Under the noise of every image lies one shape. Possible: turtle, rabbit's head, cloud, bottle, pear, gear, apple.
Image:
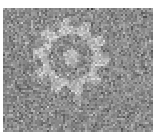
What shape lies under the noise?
gear
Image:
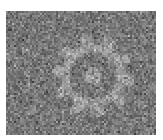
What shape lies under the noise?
gear
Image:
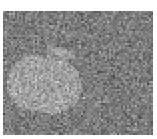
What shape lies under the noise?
apple
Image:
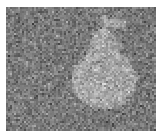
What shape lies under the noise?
pear
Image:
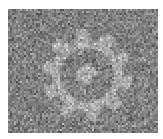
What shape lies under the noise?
gear
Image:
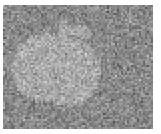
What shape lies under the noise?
apple
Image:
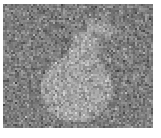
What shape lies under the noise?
pear
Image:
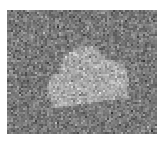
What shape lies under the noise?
cloud
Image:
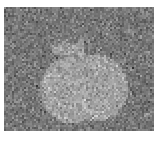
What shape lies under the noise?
apple
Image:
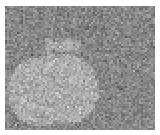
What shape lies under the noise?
apple
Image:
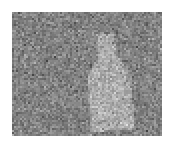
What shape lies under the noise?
bottle
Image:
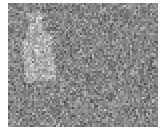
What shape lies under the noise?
bottle
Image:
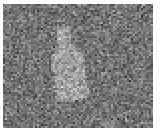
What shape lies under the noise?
bottle
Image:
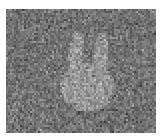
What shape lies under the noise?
rabbit's head
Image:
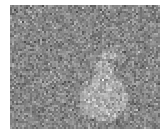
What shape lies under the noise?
pear
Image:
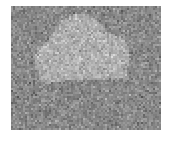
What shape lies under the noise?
cloud
